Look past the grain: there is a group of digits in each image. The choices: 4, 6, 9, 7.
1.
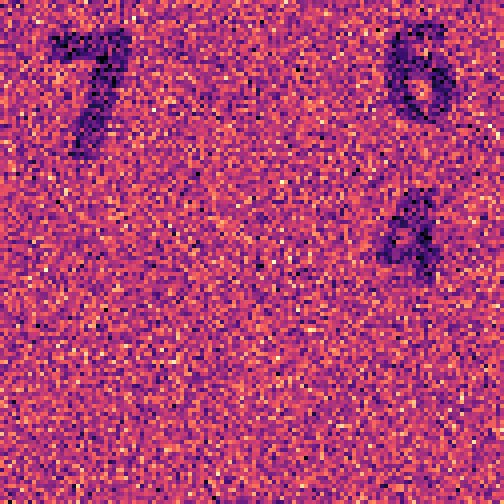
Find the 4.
middle right
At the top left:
7
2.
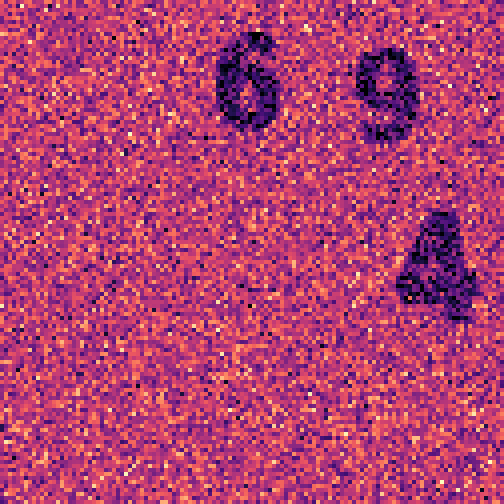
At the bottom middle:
nothing
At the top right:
9
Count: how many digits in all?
3
